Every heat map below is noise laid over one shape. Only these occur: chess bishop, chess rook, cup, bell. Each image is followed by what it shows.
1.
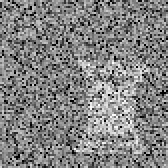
chess rook
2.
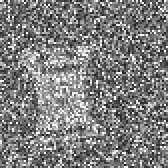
chess rook
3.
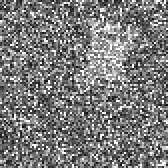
chess rook
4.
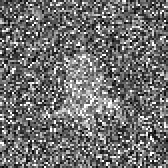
bell
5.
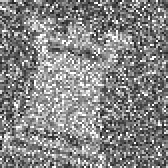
chess rook
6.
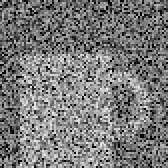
cup
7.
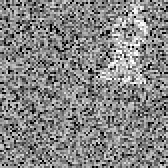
chess bishop
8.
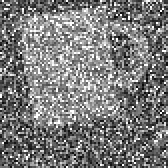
cup
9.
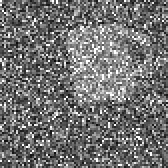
cup
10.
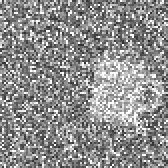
cup
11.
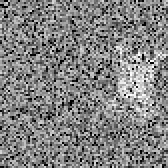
chess rook
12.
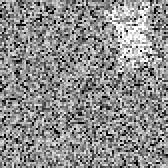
chess rook
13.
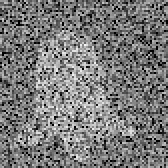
bell
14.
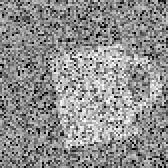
cup
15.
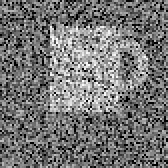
cup
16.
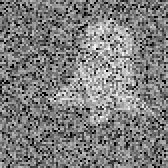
bell
